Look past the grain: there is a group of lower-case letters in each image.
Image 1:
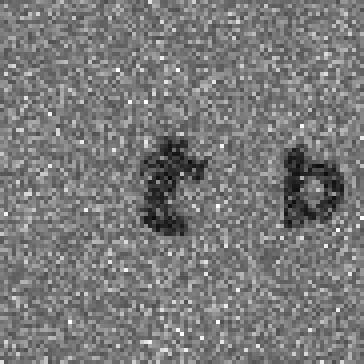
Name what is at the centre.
t
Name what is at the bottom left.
nothing
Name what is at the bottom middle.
nothing
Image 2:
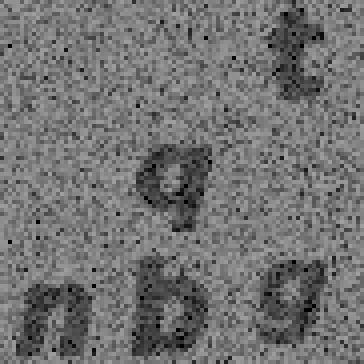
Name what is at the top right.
t
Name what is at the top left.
nothing
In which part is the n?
bottom left
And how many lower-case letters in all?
5
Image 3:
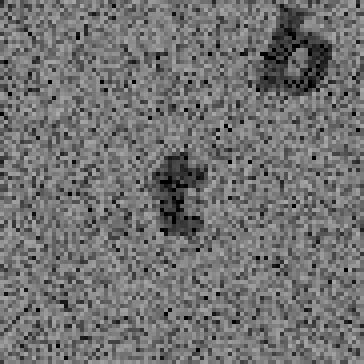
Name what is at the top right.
b
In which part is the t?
centre
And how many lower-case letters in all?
2
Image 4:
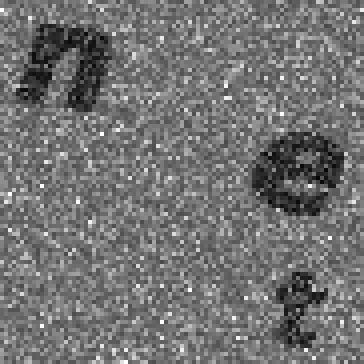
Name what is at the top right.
nothing
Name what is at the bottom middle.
nothing
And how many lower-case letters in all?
3
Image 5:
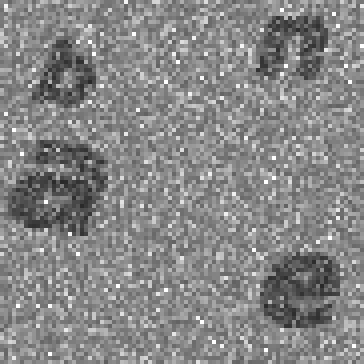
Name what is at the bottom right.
e
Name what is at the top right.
n
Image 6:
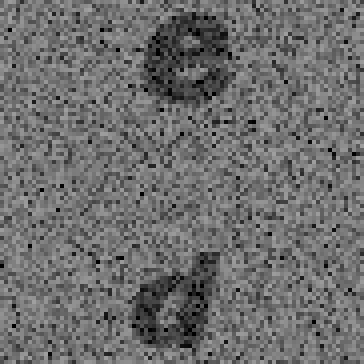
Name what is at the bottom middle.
d
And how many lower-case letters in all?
2
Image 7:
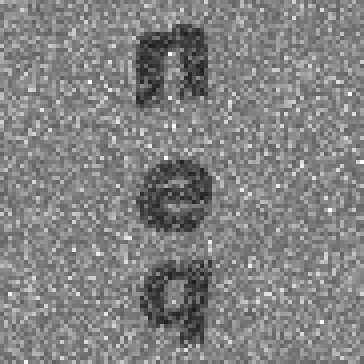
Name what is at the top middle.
n
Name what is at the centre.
e
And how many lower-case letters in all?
3
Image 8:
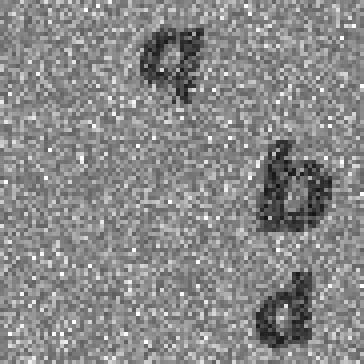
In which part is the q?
top middle
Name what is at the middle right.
b
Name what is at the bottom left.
nothing
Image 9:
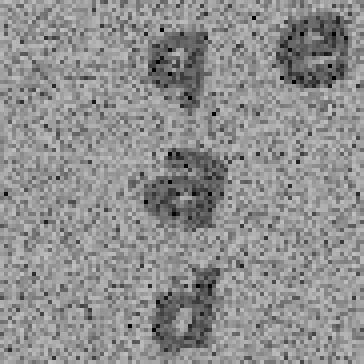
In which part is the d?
bottom middle
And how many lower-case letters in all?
4
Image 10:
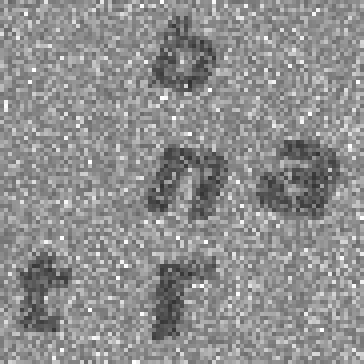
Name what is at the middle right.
a
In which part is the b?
top middle
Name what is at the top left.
nothing
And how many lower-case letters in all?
5
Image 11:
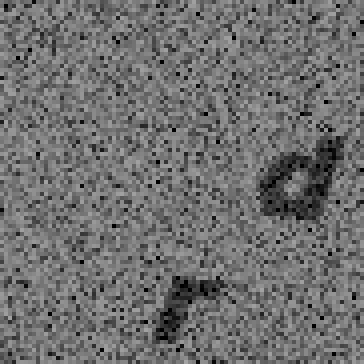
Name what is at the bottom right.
nothing
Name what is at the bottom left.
nothing
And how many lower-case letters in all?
2
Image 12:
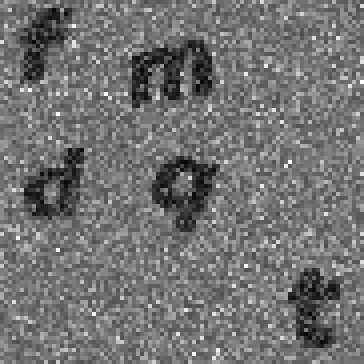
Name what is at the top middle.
m
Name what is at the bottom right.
t
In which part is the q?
centre
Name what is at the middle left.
d
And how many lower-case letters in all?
5
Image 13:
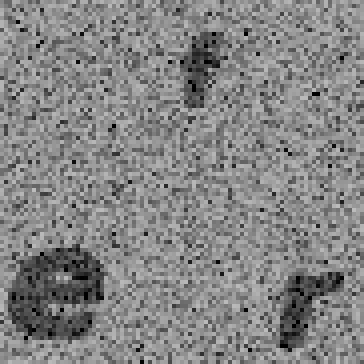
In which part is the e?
bottom left
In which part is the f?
top middle
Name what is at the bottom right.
r
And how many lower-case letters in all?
3
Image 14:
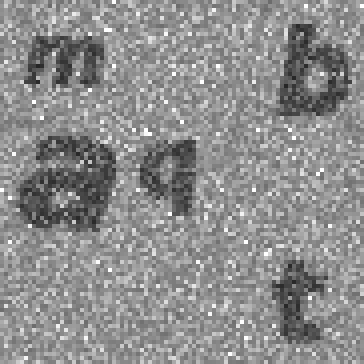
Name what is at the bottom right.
t
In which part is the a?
middle left
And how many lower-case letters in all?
5
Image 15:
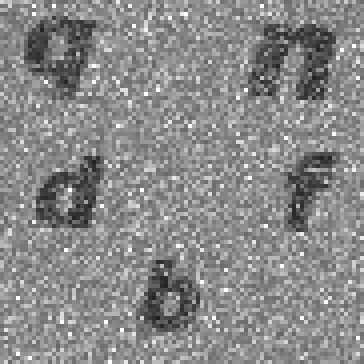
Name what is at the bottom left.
nothing
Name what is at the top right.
n
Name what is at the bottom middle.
b
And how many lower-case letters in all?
5
